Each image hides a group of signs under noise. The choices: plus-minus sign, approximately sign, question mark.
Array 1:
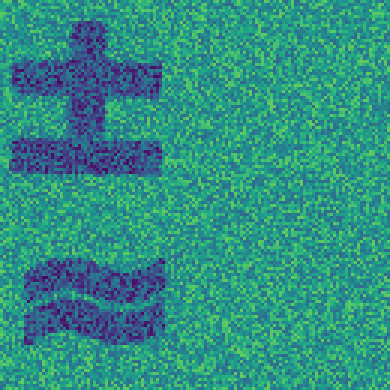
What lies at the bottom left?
approximately sign
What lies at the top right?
nothing
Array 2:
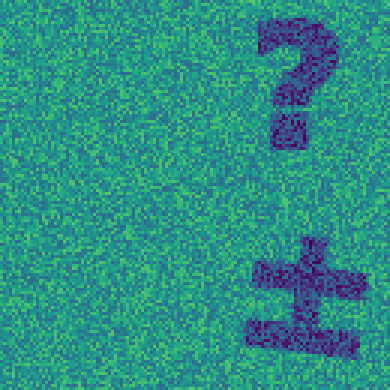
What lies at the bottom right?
plus-minus sign
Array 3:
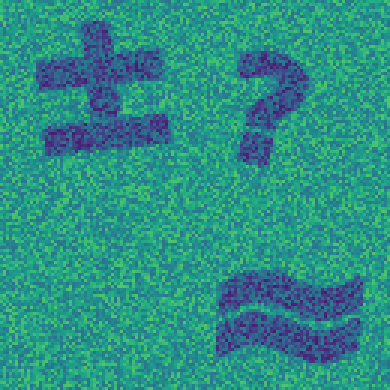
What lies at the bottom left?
nothing
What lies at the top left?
plus-minus sign
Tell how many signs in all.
3
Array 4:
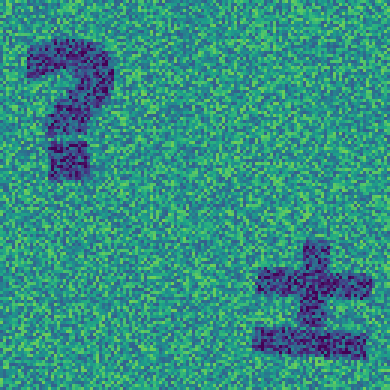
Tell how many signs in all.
2
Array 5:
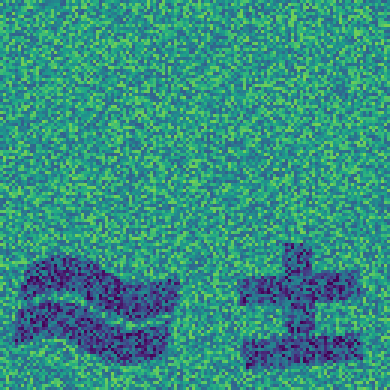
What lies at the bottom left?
approximately sign
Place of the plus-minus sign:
bottom right
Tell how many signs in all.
2
